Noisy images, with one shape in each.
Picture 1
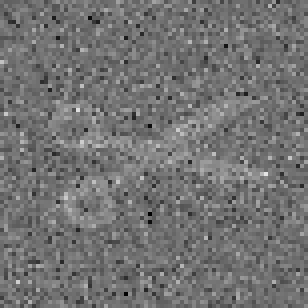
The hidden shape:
pair of scissors
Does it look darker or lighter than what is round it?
lighter
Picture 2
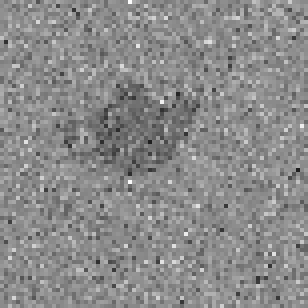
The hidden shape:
teapot
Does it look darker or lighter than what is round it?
darker
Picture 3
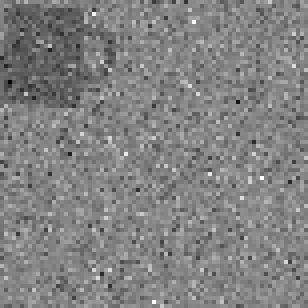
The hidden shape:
cup
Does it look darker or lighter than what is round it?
darker
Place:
top left
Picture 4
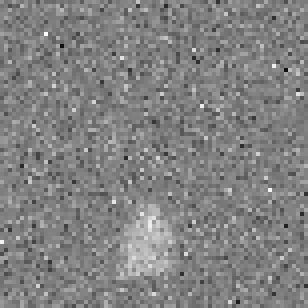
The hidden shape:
chess knight
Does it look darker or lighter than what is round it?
lighter
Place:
bottom middle
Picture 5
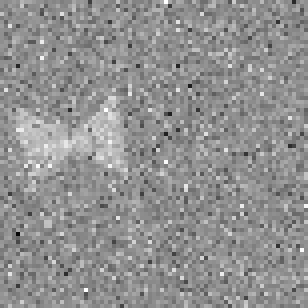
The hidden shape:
bow tie
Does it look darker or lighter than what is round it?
lighter
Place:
middle left
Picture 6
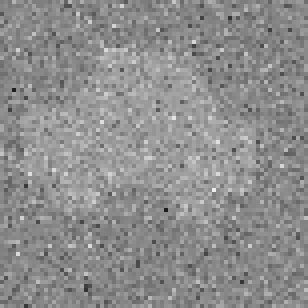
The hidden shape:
car
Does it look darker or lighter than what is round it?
lighter
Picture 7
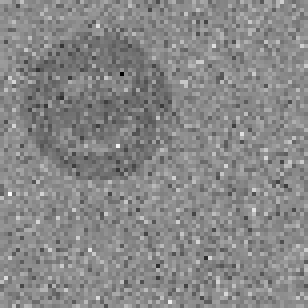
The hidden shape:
smiling face
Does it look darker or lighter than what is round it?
darker
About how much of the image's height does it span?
half
